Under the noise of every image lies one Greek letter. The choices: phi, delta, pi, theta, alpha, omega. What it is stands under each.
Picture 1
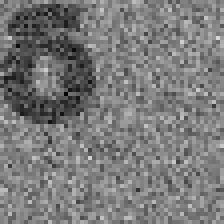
dark delta
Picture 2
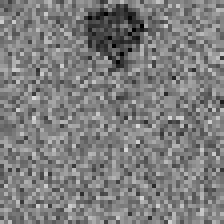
dark phi, top middle
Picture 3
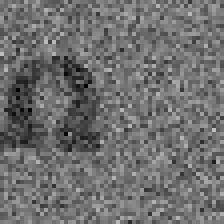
dark omega, middle left
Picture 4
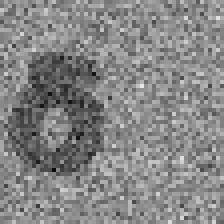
dark delta
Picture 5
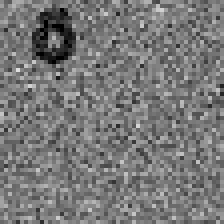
dark delta, top left
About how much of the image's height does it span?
a quarter
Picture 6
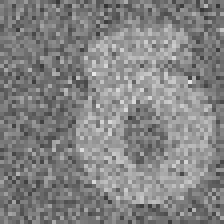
light delta
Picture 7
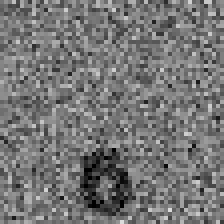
dark delta, bottom middle
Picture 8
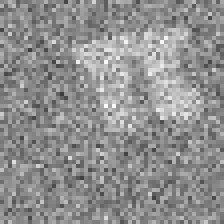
light pi
